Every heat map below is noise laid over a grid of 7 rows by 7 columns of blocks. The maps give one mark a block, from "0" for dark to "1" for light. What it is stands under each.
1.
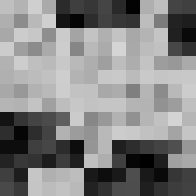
1100010
1111110
1111111
1111111
0011111
0001001
0110000
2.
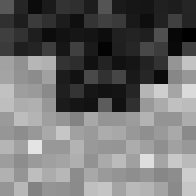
0000000
0000000
1100001
1100011
1111111
1111111
1111111
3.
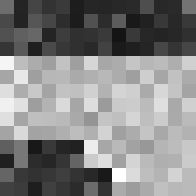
0000000
0000000
1111111
1111111
1111111
0001111
0000111
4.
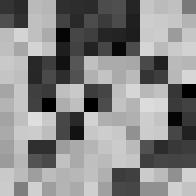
0100011
1100011
1001101
1010110
1101110
1011100
1111011
